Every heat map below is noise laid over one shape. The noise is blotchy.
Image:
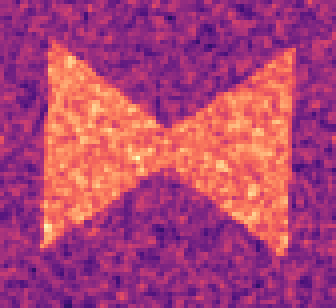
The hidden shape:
bow tie
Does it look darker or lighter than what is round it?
lighter
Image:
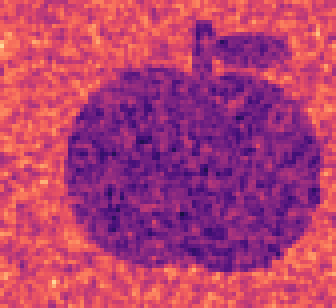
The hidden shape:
apple
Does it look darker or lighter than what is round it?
darker
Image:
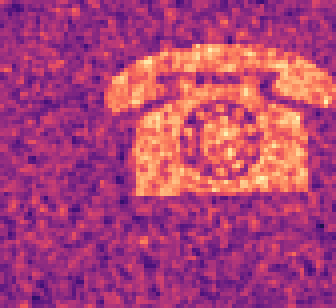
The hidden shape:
telephone
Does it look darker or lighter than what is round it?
lighter
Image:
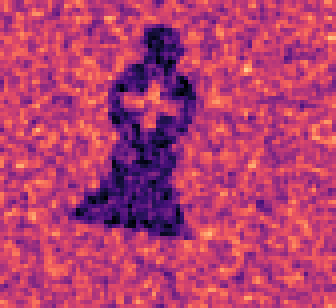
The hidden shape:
chess bishop
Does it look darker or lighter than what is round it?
darker
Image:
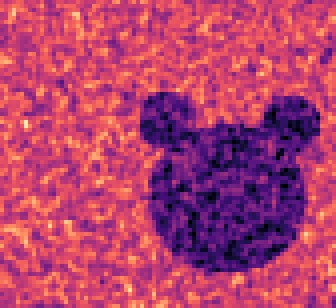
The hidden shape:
bear's head
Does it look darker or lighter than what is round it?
darker
